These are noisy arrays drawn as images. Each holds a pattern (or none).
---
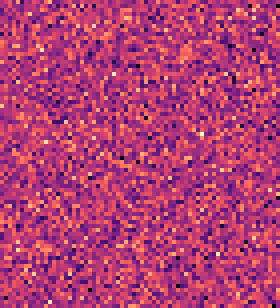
only noise
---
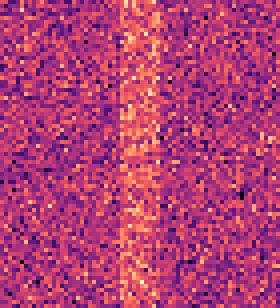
one band of columns
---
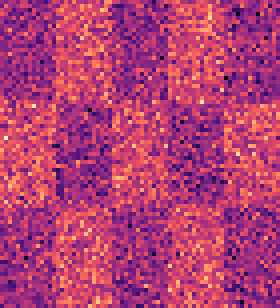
a checkerboard
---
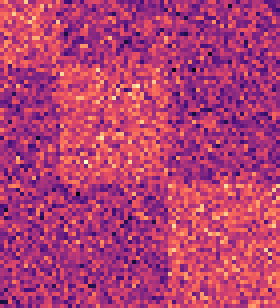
blocks along the diagonal
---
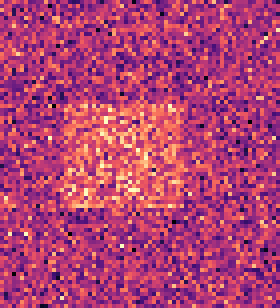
one block
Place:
centre
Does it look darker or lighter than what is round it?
lighter
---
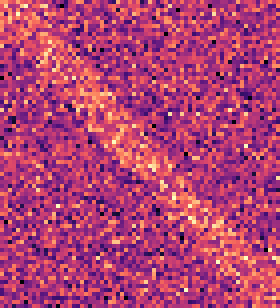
a diagonal band
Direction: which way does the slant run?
top left to bottom right
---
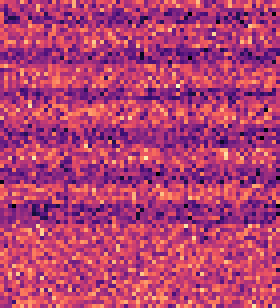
bands of rows
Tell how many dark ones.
6
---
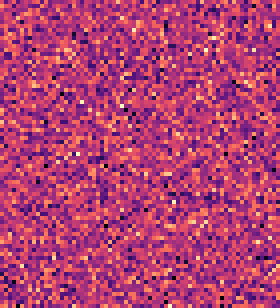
only noise
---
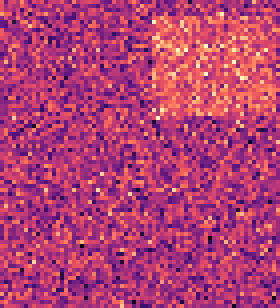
one block
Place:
top right
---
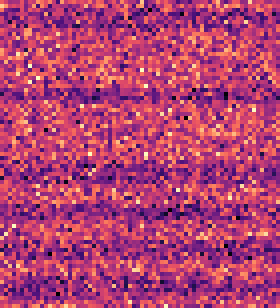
bands of rows
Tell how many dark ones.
6
